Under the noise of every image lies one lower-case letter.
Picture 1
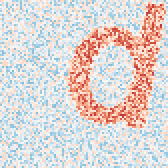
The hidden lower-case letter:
d
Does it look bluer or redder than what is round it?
redder
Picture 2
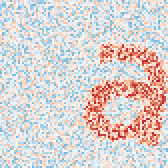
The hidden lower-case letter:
a
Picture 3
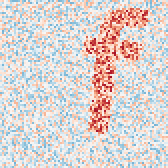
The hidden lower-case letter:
f
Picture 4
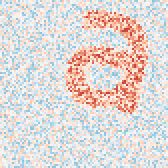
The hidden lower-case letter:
a
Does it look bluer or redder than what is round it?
redder
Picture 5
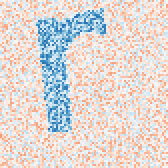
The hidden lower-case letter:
r
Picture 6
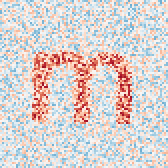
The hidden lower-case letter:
m
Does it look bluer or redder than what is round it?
redder
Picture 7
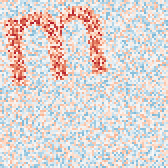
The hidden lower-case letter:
m
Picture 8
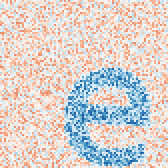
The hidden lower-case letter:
e
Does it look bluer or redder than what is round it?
bluer
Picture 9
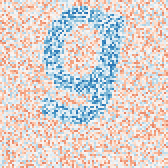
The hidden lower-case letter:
g
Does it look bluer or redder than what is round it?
bluer
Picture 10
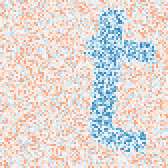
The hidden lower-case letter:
t
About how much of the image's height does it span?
nearly all
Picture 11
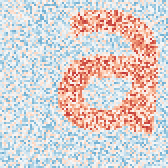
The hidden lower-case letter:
a
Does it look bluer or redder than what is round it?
redder
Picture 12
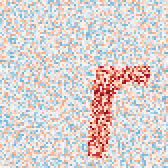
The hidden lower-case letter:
r
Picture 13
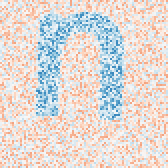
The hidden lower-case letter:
n
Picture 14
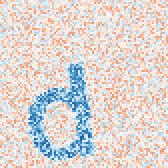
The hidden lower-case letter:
d
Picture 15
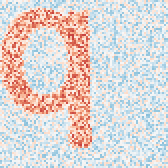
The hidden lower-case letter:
q
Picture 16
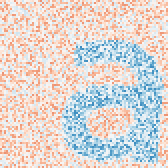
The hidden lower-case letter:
a
